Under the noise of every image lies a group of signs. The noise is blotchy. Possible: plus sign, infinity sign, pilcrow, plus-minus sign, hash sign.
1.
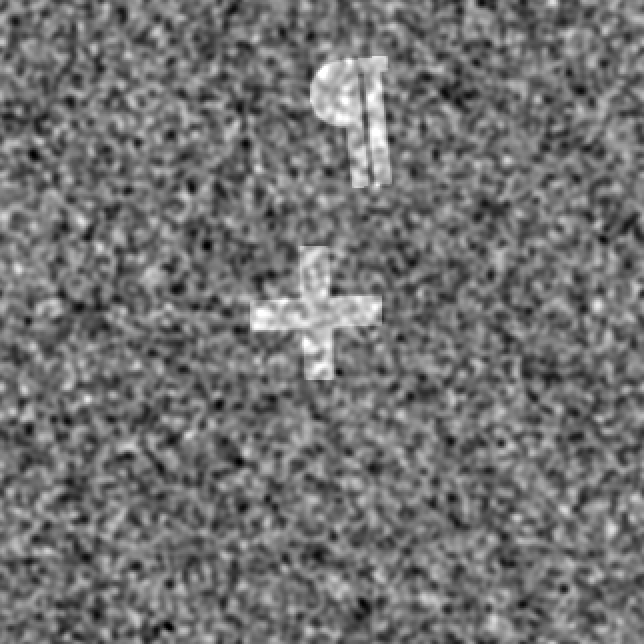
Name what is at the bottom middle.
nothing
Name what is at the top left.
nothing
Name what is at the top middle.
pilcrow
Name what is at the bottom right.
nothing
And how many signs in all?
2
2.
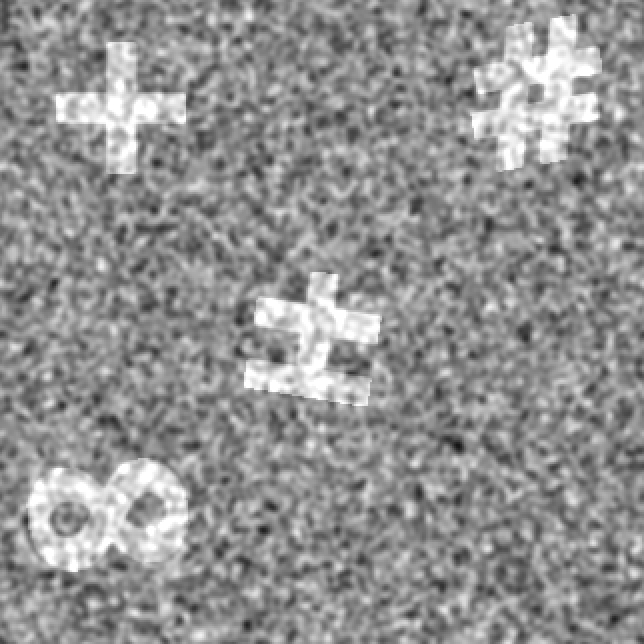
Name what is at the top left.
plus sign
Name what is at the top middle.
nothing
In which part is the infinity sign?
bottom left
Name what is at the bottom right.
nothing
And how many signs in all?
4
